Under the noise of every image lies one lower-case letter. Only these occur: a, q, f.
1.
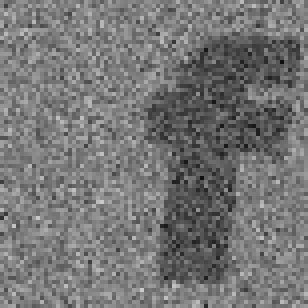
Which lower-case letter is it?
f
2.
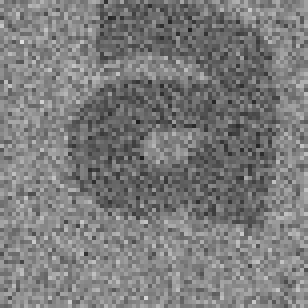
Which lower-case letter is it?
a
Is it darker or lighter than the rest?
darker
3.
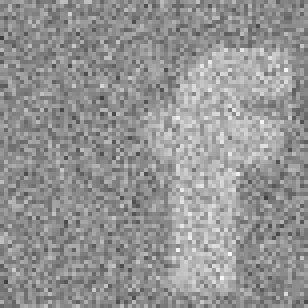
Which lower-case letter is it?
f
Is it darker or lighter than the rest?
lighter
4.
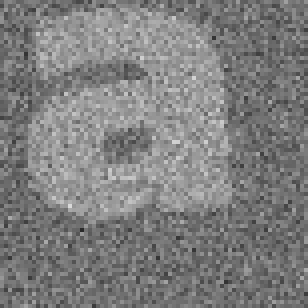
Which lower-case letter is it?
a
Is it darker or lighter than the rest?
lighter
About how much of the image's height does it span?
two thirds
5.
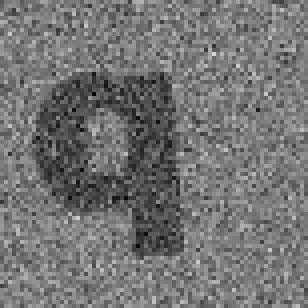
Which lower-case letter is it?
q
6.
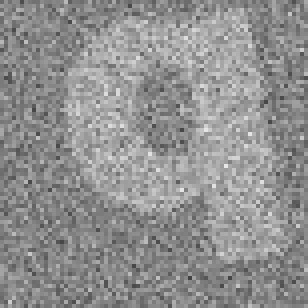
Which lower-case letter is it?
q
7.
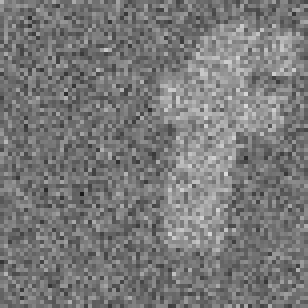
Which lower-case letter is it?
f
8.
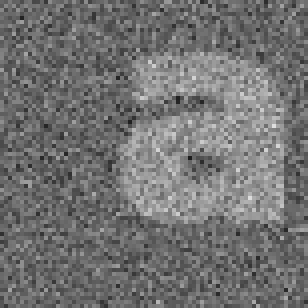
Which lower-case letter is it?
a
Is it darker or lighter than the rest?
lighter
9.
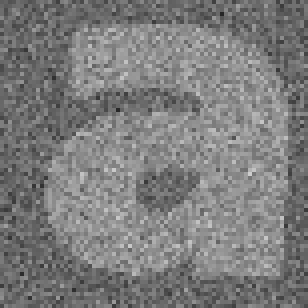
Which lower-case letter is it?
a
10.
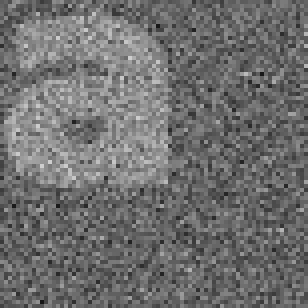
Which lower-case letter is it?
a
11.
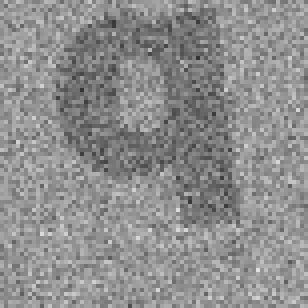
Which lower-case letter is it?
q
